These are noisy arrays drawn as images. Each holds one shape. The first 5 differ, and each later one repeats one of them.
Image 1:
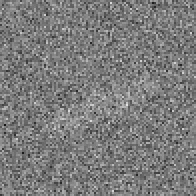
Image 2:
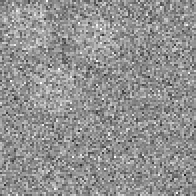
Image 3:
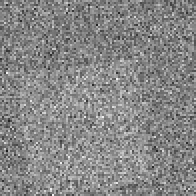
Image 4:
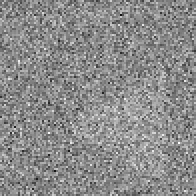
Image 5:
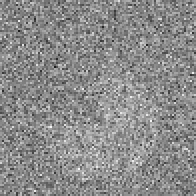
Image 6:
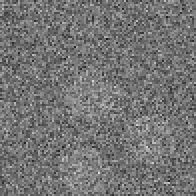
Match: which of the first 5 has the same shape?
2
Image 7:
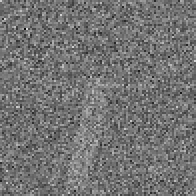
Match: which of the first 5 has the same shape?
1
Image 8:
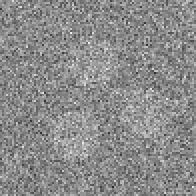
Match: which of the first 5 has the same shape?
2
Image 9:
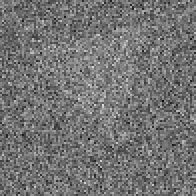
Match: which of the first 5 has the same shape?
4
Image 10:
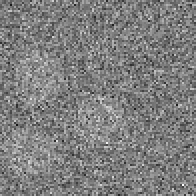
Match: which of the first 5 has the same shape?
2
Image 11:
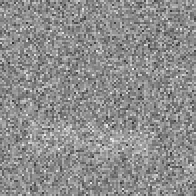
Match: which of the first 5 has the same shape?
1
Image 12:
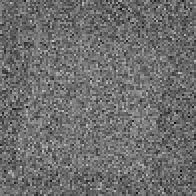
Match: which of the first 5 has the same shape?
3
